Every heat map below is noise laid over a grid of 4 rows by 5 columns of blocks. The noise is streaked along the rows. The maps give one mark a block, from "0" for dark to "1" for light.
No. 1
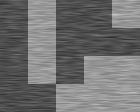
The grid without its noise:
0 1 0 0 1
0 1 0 0 0
0 1 0 1 1
0 0 1 1 1
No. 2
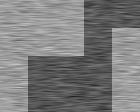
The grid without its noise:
1 1 1 0 0
1 1 1 0 1
1 0 0 0 1
1 0 0 0 1
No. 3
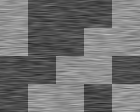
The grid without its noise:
1 0 0 0 1
1 0 0 1 1
0 0 1 1 0
0 1 1 0 1
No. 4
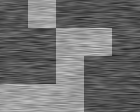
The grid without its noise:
0 1 0 0 0
0 0 1 1 0
0 0 1 0 0
1 1 1 0 0
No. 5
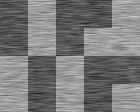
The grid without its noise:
0 1 0 0 1
0 1 0 1 1
1 0 1 0 0
1 0 1 0 1
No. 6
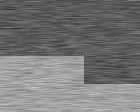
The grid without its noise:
0 0 0 0 0
0 0 0 0 0
1 1 1 0 0
1 1 1 1 1
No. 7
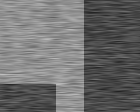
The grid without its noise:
1 1 1 0 0
1 1 1 0 0
1 1 1 0 0
0 0 1 0 0
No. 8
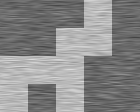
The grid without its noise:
0 0 0 1 0
0 0 1 1 0
1 1 1 0 0
1 0 1 0 0
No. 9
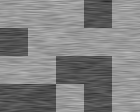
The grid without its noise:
1 1 1 0 1
0 1 1 1 1
1 1 0 0 1
0 0 1 0 1
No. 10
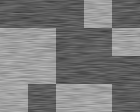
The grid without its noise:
0 0 0 1 0
1 1 0 0 1
1 1 0 0 0
1 0 1 1 0
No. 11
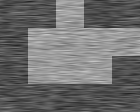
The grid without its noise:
0 0 1 0 0
0 1 1 1 1
0 1 1 1 0
0 0 0 0 0
